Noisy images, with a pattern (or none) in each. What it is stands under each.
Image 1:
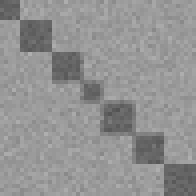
blocks along the diagonal
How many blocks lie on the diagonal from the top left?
7
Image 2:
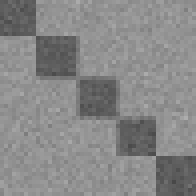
blocks along the diagonal
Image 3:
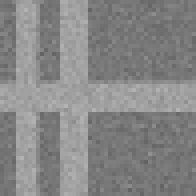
bands of rows crossing bands of columns
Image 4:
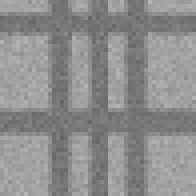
bands of rows crossing bands of columns
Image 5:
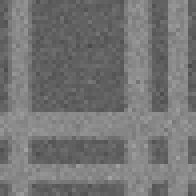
bands of rows crossing bands of columns
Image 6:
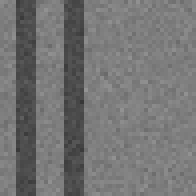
bands of columns
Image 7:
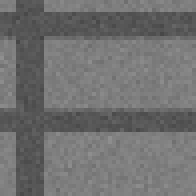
bands of rows crossing bands of columns
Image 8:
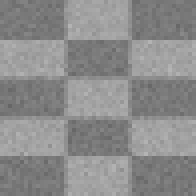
a checkerboard
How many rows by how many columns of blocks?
5 by 3
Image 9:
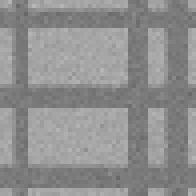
bands of rows crossing bands of columns
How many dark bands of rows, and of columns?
3 and 3
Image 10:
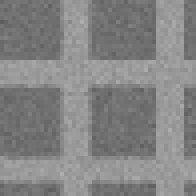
bands of rows crossing bands of columns
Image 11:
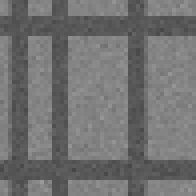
bands of rows crossing bands of columns
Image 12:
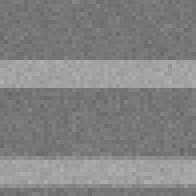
bands of rows
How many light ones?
2
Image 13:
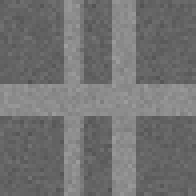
bands of rows crossing bands of columns
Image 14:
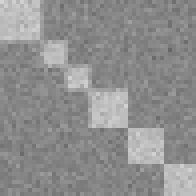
blocks along the diagonal
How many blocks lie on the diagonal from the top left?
6
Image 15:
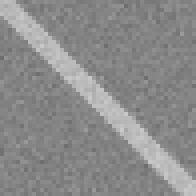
a diagonal band
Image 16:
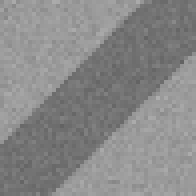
a diagonal band
